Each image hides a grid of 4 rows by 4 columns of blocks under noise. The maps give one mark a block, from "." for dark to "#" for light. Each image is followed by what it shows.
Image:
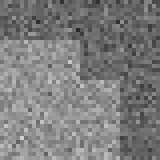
. . . .
# # . .
# # # .
# # # .
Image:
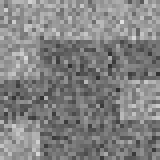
# # # #
# . . .
. . . #
# . . .
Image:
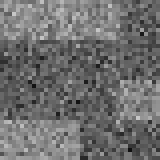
# # # .
. . . .
. . . #
# # . .
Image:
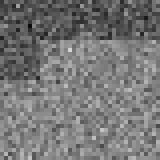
. . . .
. # # #
# # # #
# # # #
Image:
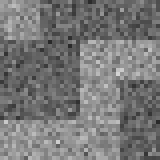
# . . .
. . # #
. . # .
# # # .
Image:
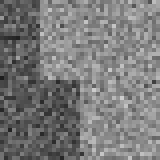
. # # #
. # # #
. . # #
. . # #
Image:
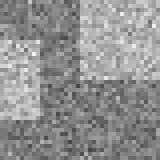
. . # #
# . # #
# . . .
. . . .
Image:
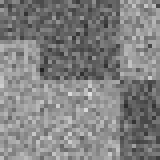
. . . #
# . . #
# # # .
# # # .
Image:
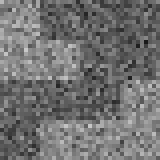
# . . .
# # . .
. . . #
. # # #
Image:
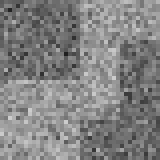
. . # #
. . # .
# # # .
# # . .
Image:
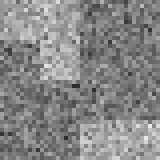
# # . .
. # . .
. . . .
. . # #
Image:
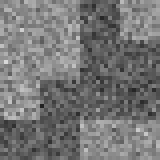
# # . #
# # . .
# . . .
. . # #
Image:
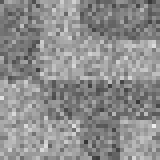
. # . .
. # # #
# . . .
# # . #
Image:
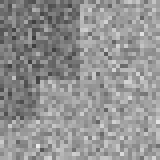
. . # #
. . # #
. # # #
# # # #
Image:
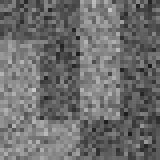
. . # .
# . # .
# . # .
# # . .
